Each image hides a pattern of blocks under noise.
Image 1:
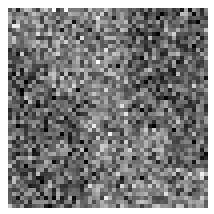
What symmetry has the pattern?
the same after a half turn
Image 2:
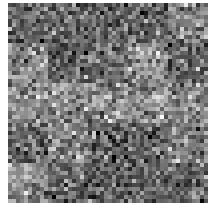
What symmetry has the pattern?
the same after a half turn
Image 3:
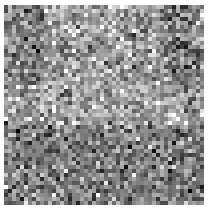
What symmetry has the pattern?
left and right mirror each other
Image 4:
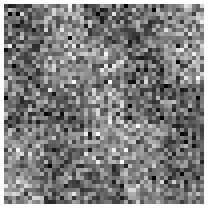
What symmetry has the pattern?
the same after a half turn
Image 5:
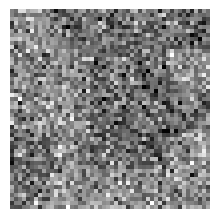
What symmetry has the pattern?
no symmetry
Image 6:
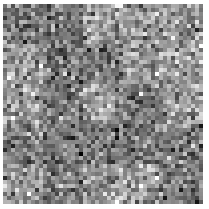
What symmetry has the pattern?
mirrored about the diagonal from the bottom left
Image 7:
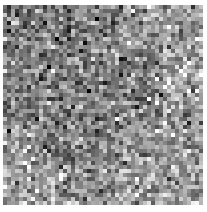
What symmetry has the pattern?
mirrored about the diagonal from the top left
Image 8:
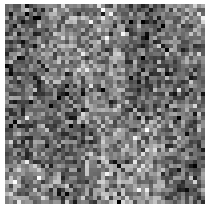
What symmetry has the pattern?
the same after a half turn
